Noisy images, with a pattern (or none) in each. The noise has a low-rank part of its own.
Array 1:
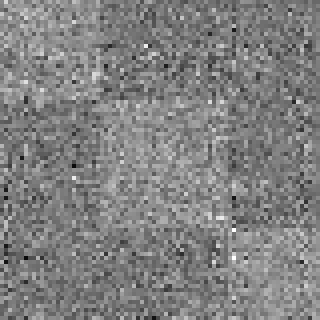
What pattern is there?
blocks along the diagonal
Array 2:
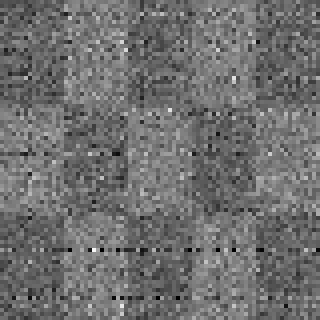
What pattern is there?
a checkerboard
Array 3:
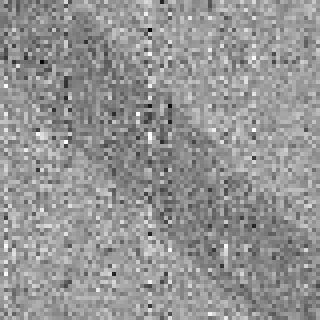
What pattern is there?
a diagonal band
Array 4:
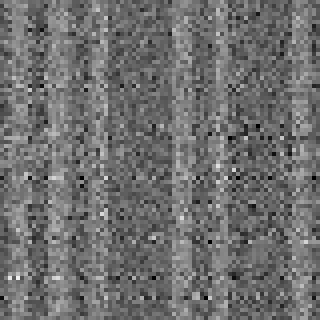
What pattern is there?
bands of columns
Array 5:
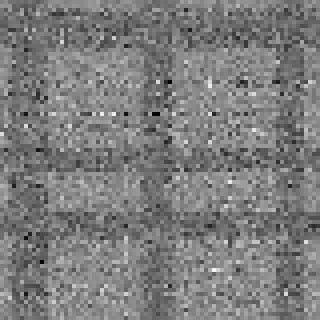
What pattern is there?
bands of rows crossing bands of columns
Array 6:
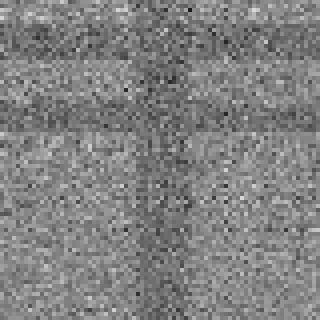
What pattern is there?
bands of rows crossing bands of columns
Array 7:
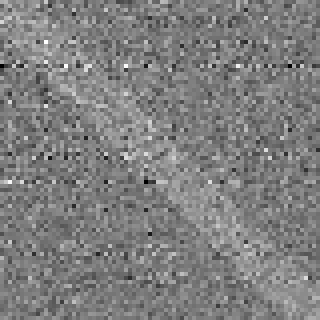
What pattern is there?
a diagonal band
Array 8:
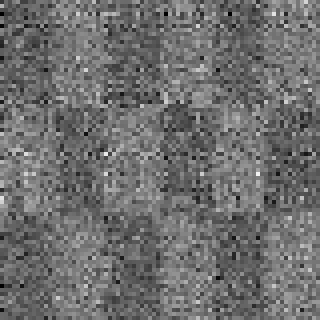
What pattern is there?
a checkerboard
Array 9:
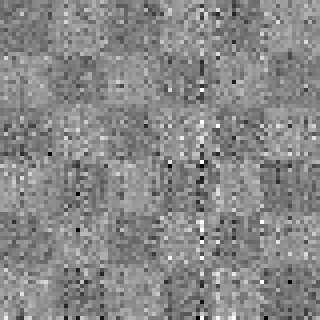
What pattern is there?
a checkerboard
